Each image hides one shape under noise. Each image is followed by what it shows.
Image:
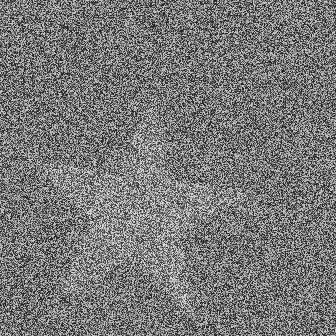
star
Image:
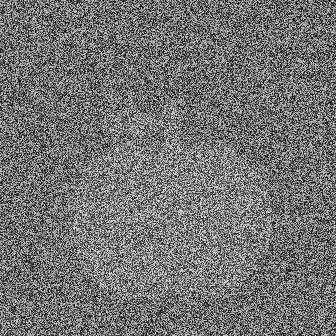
apple
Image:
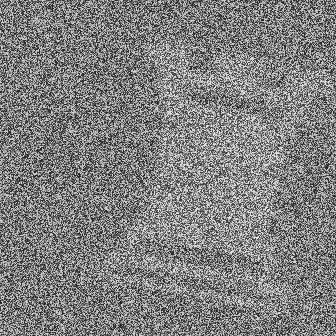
chess rook
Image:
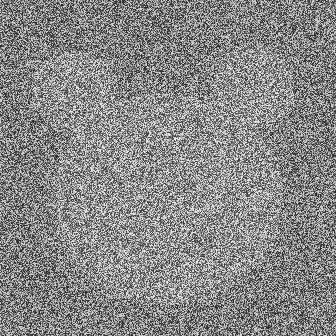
bear's head
